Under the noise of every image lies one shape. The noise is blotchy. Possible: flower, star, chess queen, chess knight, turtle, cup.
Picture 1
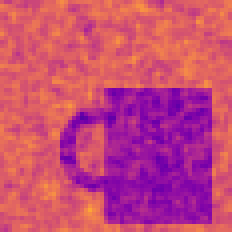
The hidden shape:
cup
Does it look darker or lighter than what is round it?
darker
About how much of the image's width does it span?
two thirds
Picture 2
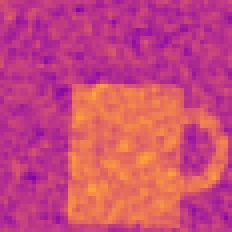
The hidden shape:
cup
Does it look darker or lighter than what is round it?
lighter
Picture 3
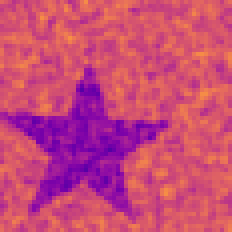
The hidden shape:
star
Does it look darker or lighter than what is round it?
darker
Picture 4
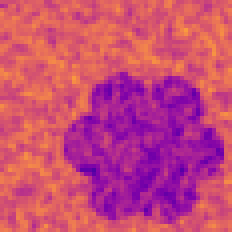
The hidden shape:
flower
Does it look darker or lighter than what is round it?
darker
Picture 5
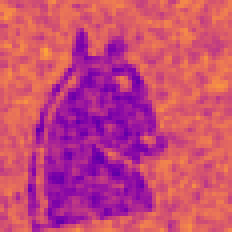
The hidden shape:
chess knight
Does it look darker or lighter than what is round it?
darker
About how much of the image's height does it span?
nearly all
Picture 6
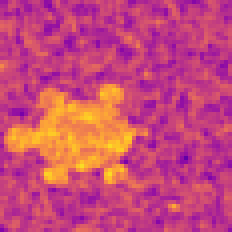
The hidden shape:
turtle
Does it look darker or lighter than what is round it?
lighter
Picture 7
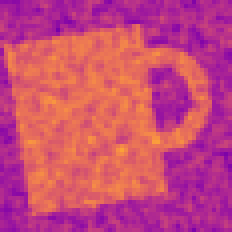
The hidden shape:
cup
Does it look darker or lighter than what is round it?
lighter
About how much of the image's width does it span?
nearly all
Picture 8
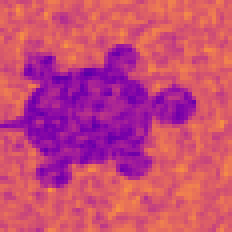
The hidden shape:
turtle
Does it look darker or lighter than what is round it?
darker
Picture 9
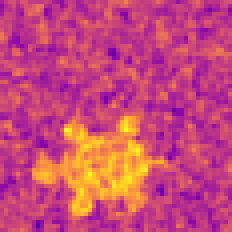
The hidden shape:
turtle
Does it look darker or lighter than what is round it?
lighter
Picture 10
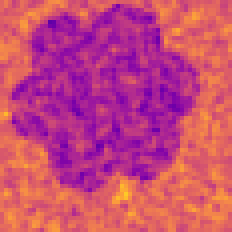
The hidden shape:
flower
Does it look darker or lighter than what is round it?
darker
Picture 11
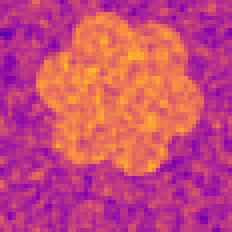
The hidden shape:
flower
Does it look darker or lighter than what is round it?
lighter
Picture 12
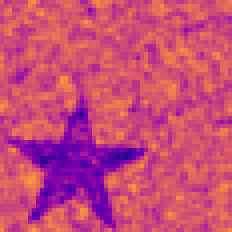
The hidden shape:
star
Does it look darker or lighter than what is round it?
darker
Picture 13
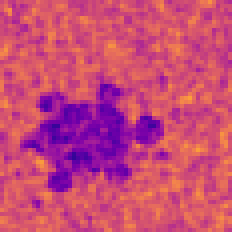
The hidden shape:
turtle
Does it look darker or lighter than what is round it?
darker
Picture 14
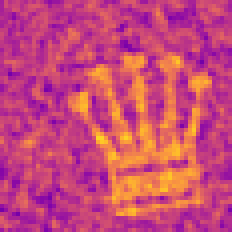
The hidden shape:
chess queen
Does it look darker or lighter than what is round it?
lighter
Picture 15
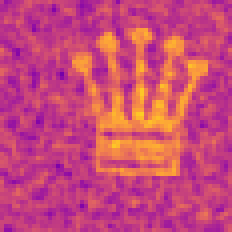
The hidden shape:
chess queen
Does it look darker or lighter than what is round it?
lighter
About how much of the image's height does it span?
two thirds
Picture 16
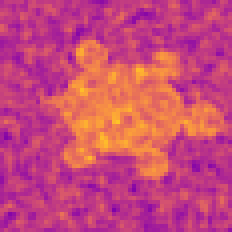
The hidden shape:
turtle
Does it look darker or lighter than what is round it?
lighter
